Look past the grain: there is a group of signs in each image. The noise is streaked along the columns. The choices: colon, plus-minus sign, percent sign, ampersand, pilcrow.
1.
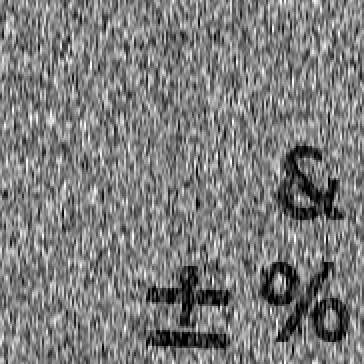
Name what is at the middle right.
ampersand
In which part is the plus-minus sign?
bottom middle
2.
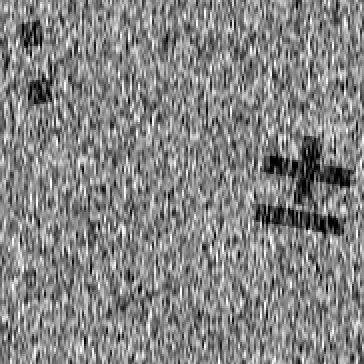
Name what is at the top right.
nothing
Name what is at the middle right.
plus-minus sign
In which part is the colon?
top left
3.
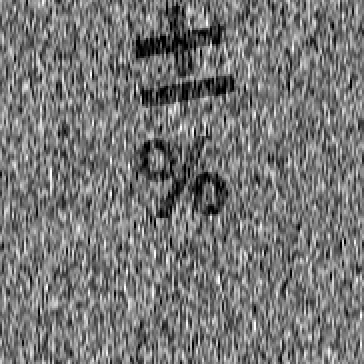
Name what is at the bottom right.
nothing
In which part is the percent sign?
centre
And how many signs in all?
2
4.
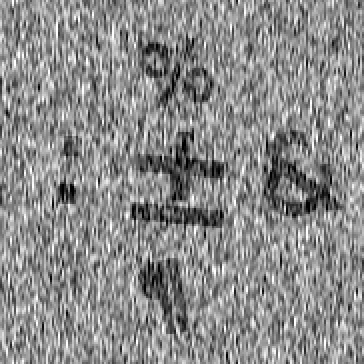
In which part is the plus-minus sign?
centre
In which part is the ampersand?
middle right
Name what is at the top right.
nothing
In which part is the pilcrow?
bottom middle
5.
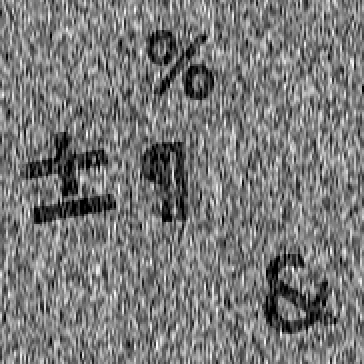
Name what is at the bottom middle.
nothing
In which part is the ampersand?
bottom right
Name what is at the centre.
pilcrow
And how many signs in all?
4
